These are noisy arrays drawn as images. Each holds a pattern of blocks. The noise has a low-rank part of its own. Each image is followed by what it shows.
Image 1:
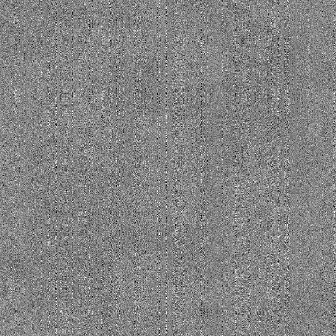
the same after a half turn
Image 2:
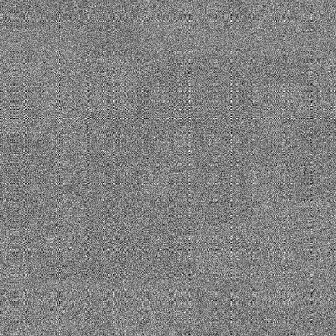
the same after a half turn
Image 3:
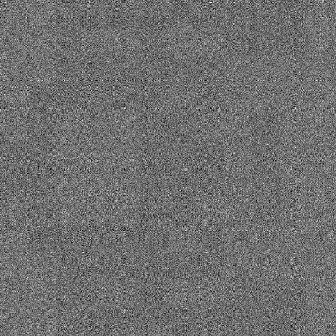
top and bottom mirror each other
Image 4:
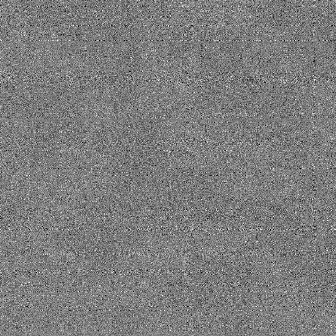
mirrored about the diagonal from the bottom left
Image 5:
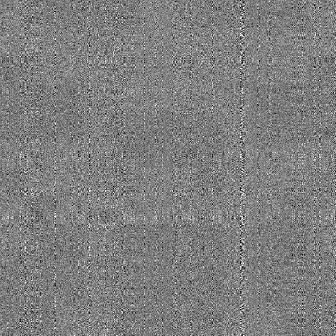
left and right mirror each other
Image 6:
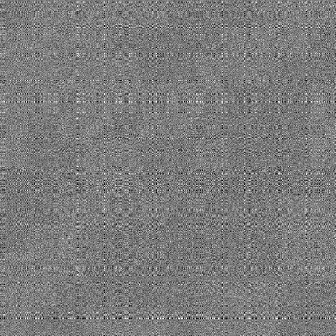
mirrored about the diagonal from the top left
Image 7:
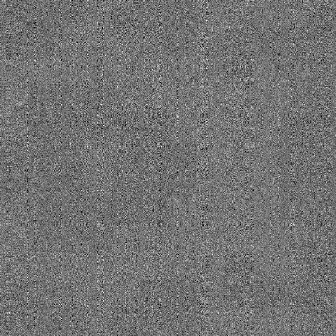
top and bottom mirror each other
